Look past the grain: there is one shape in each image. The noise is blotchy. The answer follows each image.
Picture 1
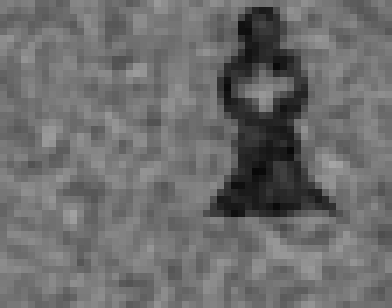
chess bishop
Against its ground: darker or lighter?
darker
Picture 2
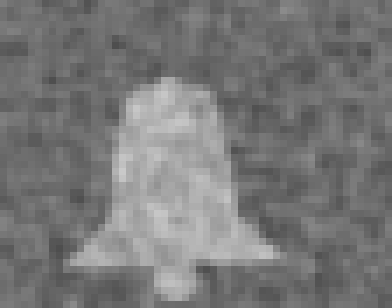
bell
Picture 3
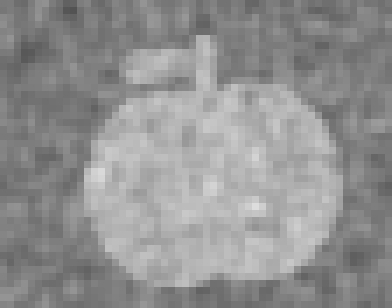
apple
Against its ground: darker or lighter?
lighter
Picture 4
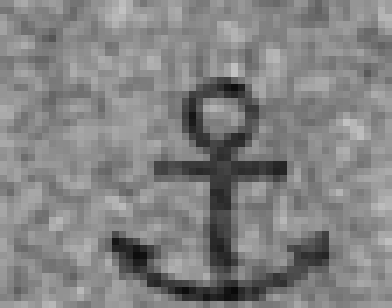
anchor
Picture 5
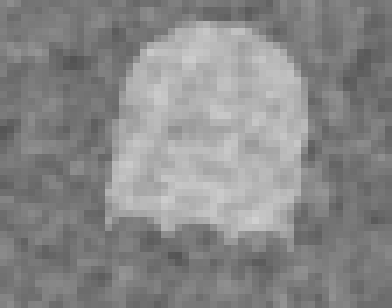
ghost
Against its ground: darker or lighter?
lighter
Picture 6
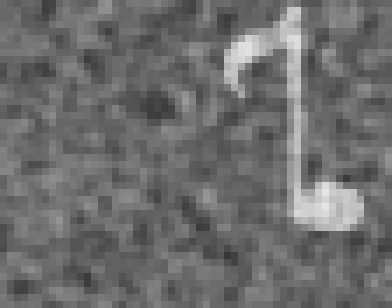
musical note
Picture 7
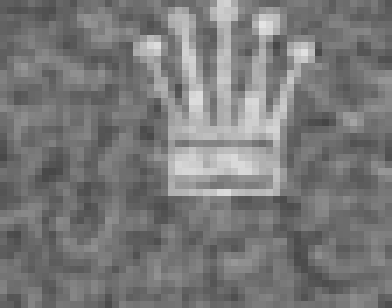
chess queen
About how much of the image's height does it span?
two thirds
